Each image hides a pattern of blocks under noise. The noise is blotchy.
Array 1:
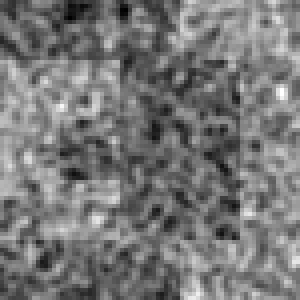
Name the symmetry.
top and bottom mirror each other
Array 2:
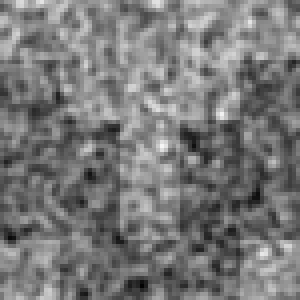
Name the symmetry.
left and right mirror each other
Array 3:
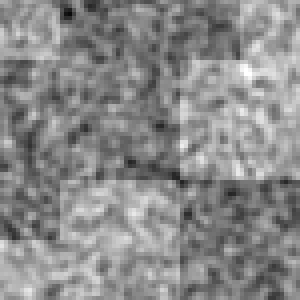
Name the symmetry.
mirrored about the diagonal from the top left
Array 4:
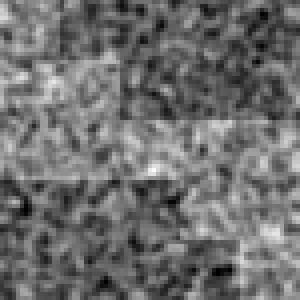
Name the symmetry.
the same after a half turn
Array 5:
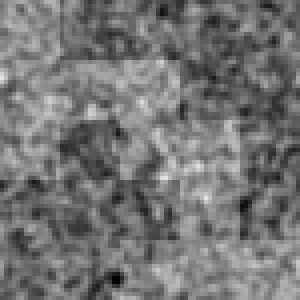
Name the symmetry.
mirrored about the diagonal from the bottom left
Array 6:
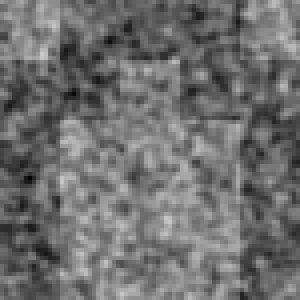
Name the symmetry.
left and right mirror each other
